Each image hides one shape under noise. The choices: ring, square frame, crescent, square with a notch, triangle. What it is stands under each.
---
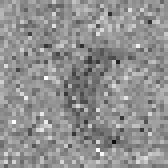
dark crescent
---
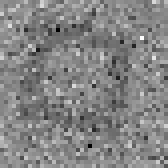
dark square frame
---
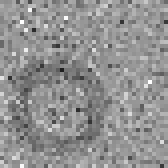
dark ring
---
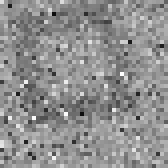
dark square frame
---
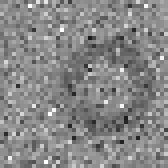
dark ring
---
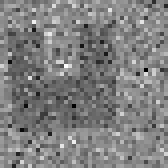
dark square with a notch
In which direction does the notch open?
up
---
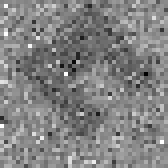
dark square with a notch
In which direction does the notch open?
down and right
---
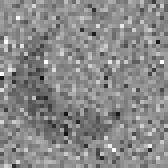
dark crescent
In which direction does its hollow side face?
up and right
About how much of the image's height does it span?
two thirds
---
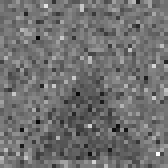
dark triangle
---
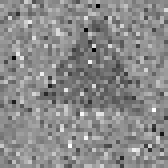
dark triangle
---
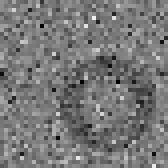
dark ring
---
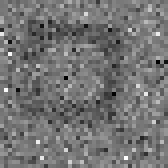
dark square frame
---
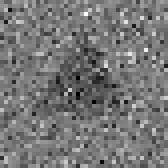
dark triangle
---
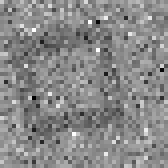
dark square frame
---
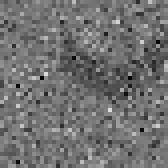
dark crescent
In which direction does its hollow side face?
up
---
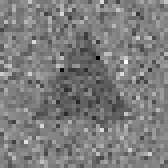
dark triangle
